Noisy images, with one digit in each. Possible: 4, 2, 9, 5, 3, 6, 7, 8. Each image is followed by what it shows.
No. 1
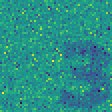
3
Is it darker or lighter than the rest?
darker
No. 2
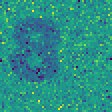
8
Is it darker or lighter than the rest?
darker
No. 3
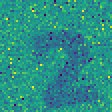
2
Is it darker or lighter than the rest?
darker
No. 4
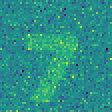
7
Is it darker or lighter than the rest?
lighter
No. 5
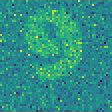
9
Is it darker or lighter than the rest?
lighter
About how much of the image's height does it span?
two thirds
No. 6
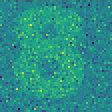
8
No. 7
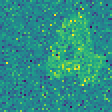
4
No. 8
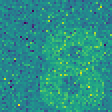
8
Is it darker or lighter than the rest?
lighter
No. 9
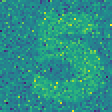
5
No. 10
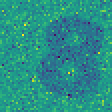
8
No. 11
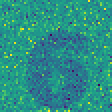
6
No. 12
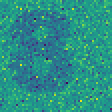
8
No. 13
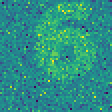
6
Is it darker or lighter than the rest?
lighter
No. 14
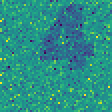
4
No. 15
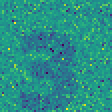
3
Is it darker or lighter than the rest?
darker
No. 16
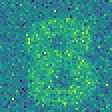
8
